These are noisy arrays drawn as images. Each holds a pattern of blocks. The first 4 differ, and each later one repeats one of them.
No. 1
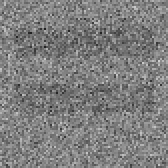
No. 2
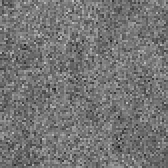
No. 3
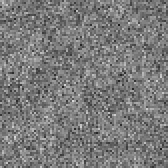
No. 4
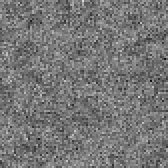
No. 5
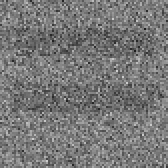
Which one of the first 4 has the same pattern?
1
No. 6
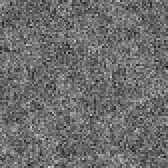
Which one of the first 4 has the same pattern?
3
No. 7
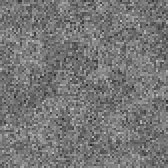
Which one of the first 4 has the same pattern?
3
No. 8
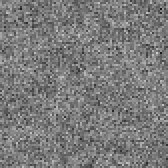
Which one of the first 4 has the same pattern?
3
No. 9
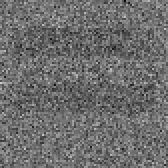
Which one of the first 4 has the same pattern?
1
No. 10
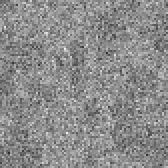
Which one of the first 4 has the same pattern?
2
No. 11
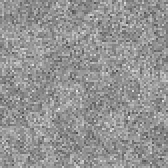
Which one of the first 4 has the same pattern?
3
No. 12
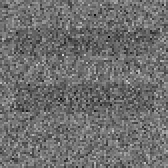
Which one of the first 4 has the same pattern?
1
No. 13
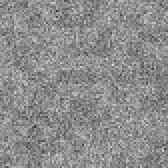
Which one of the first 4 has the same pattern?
4
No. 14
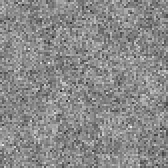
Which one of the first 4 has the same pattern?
3
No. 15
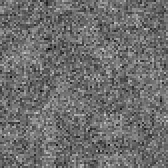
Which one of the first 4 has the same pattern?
3
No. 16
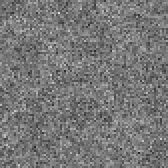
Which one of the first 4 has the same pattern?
4
